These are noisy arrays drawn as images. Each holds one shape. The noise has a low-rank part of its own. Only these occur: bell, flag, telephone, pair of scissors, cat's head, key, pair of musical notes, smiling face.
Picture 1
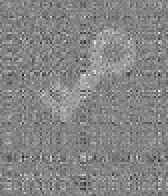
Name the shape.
key
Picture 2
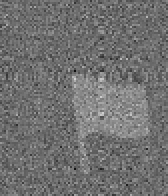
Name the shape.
flag
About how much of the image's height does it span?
half
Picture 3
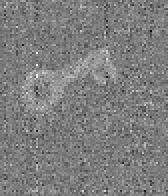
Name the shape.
key
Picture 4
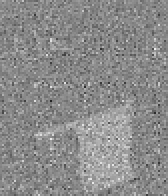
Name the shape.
flag
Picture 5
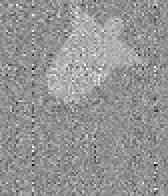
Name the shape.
bell
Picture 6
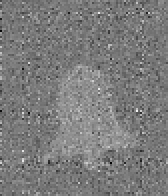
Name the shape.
bell
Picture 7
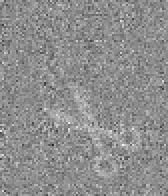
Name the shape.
pair of scissors
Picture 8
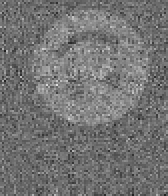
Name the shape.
smiling face
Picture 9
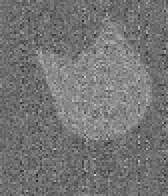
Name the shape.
cat's head
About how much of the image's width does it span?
two thirds
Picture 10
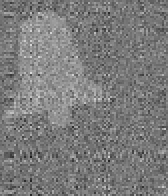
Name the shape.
bell
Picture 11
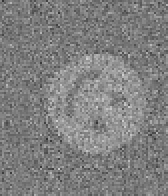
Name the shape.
smiling face
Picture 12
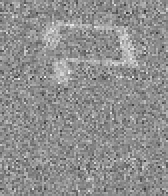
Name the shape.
pair of musical notes
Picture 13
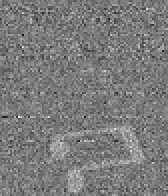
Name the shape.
pair of musical notes
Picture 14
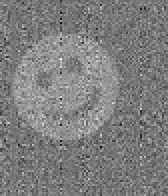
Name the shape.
smiling face
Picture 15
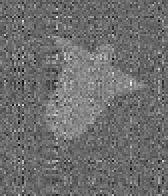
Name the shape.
bell
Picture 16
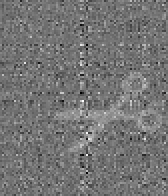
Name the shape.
pair of scissors
